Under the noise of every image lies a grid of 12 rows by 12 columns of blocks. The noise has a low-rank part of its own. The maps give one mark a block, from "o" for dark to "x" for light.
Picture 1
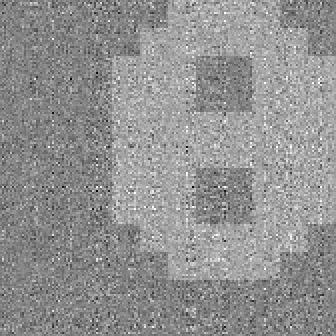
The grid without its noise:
ooooooxxxxoo
oooooxxxxxxo
ooooxxxooxxx
ooooxxxooxxx
ooooxxxxxxxx
ooooxxxxxxxx
ooooxxxooxxx
ooooxxxooxxx
oooooxxxxxxo
ooooooxxxxoo
oooooooooooo
oooooooooooo
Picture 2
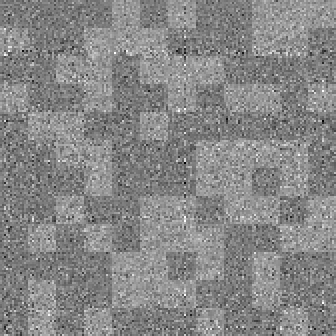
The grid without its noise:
ooooxoxooxxx
xooxxxoooxxo
ooxxoxxxoooo
xooxooxoxxox
oxxooxoooooo
ooxxoooxxxxo
oooxoooxxoxo
ooxooxxoxxox
oxoxoxxxooxx
ooooxxoxoxoo
oxooxxxooxoo
oxoxoooxooxo
